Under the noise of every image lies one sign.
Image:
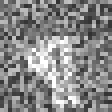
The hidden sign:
pilcrow
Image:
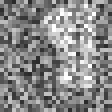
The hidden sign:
pilcrow
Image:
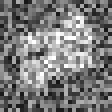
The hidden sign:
not-equal sign
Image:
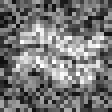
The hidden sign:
approximately sign
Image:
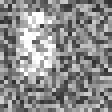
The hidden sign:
section sign
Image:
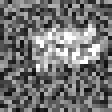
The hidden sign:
approximately sign
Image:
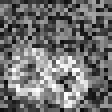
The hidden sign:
infinity sign
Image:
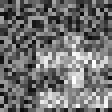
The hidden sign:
plus-minus sign
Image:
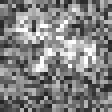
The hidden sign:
percent sign
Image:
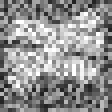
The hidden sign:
not-equal sign
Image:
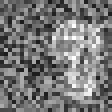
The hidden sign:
pilcrow
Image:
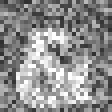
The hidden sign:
ampersand
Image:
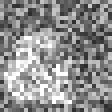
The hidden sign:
ampersand
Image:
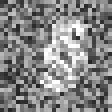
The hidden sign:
section sign
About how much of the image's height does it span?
two thirds
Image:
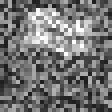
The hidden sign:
approximately sign
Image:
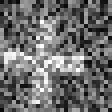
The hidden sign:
plus sign
